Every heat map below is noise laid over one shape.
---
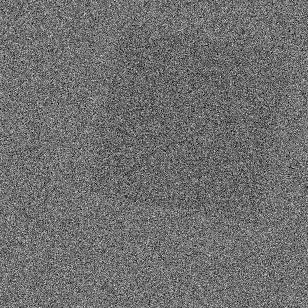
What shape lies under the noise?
square
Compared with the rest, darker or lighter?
darker
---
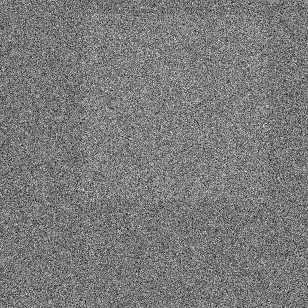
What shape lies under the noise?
square
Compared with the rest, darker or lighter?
lighter
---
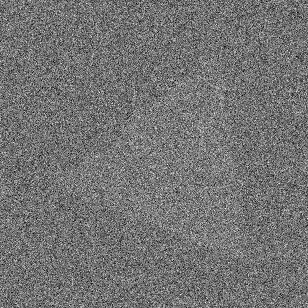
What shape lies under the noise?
triangle
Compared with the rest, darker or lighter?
lighter
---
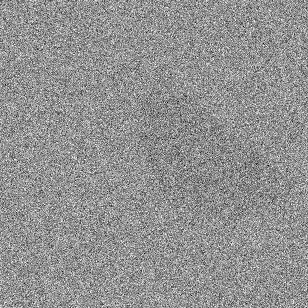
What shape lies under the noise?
half disc
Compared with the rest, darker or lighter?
darker
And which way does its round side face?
down and left
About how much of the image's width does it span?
half
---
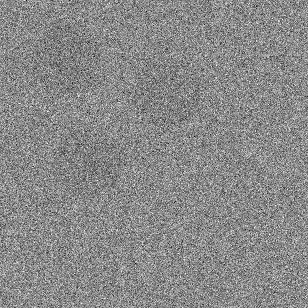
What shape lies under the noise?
three dots
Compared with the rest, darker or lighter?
darker
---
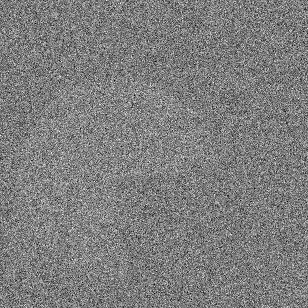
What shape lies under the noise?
disc with a wedge cut out
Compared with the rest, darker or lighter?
lighter
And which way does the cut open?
down and right
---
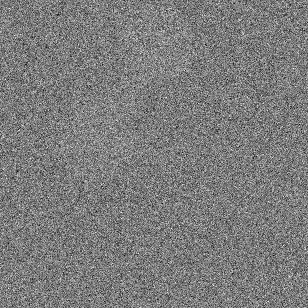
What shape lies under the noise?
dumbbell
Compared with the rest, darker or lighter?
lighter
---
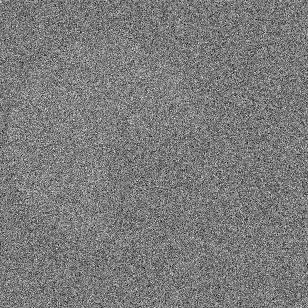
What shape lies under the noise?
disc with a wedge cut out
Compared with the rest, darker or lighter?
lighter
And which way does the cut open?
down and right
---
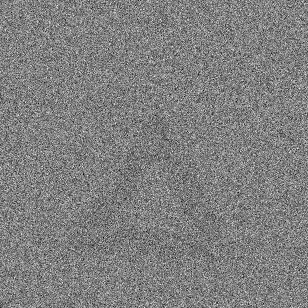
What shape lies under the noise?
triangle frame
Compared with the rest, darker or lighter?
darker
